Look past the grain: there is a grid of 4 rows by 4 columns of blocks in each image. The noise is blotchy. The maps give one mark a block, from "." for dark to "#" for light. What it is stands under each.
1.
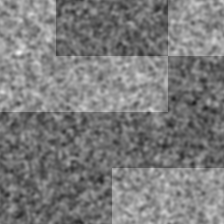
# . . #
# # # .
. . . .
. . # #
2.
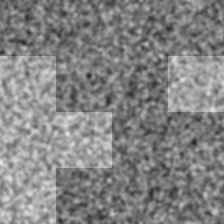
. . . .
# . . #
# # . .
# . . .
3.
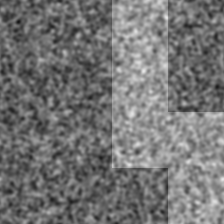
. . # .
. . # .
. . # #
. . . #
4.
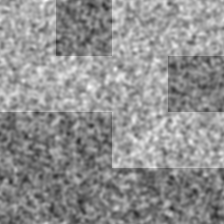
# . # #
# # # .
. . # #
. . . .
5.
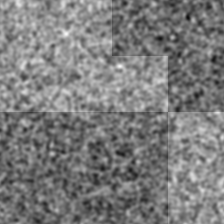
# # . .
# # # .
. . . #
. . . #
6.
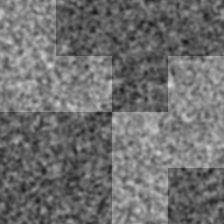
# . . .
# # . #
. . # #
. . # .
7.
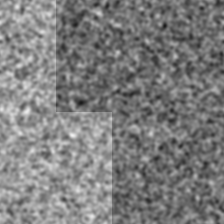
# . . .
# . . .
# # . .
# # . .
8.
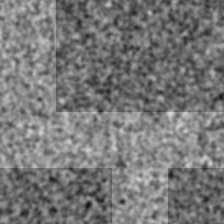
# . . .
# . . .
# # # #
. . # .
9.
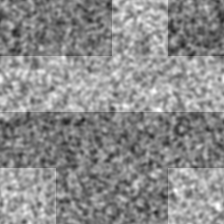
. . # .
# # # #
. . . .
# . . #
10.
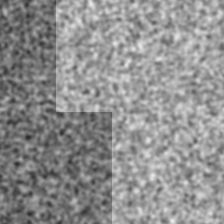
. # # #
. # # #
. . # #
. . # #
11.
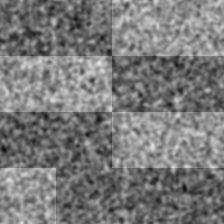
. . # #
# # . .
. . # #
# . . .
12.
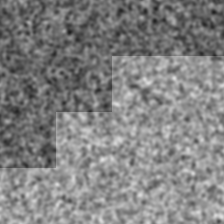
. . . .
. . # #
. # # #
# # # #
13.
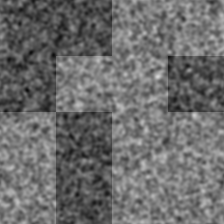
. . # #
. # # .
# . # #
# . # #
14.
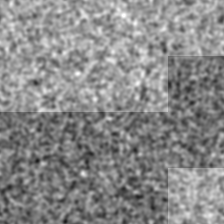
# # # #
# # # .
. . . .
. . . #
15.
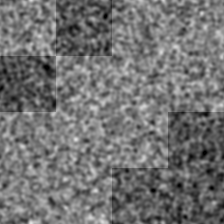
# . # #
. # # #
# # # .
# # . .
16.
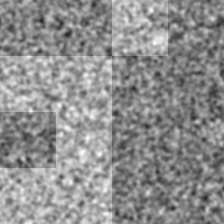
. . # .
# # . .
. # . .
# # . .
